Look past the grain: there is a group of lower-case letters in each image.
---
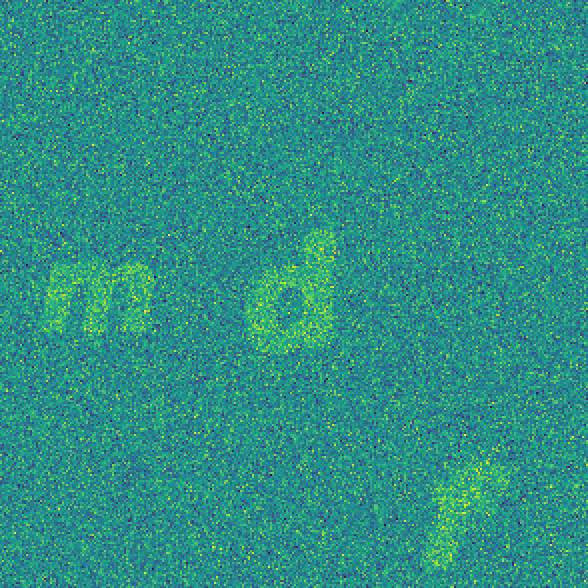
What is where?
middle left: m; centre: d; bottom right: f
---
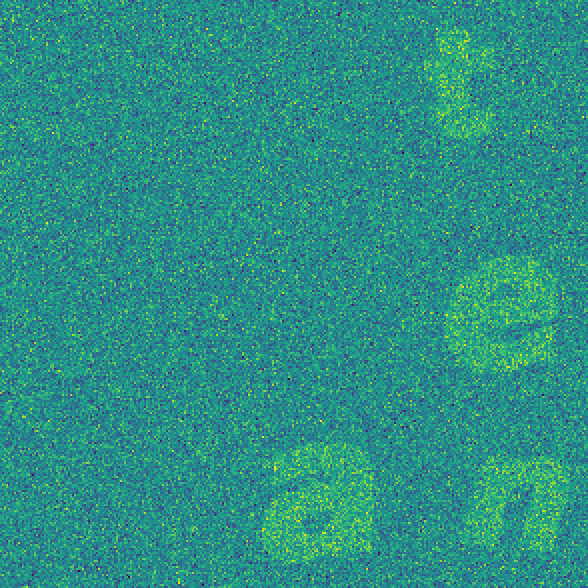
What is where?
top right: t; middle right: e; bottom middle: a; bottom right: n
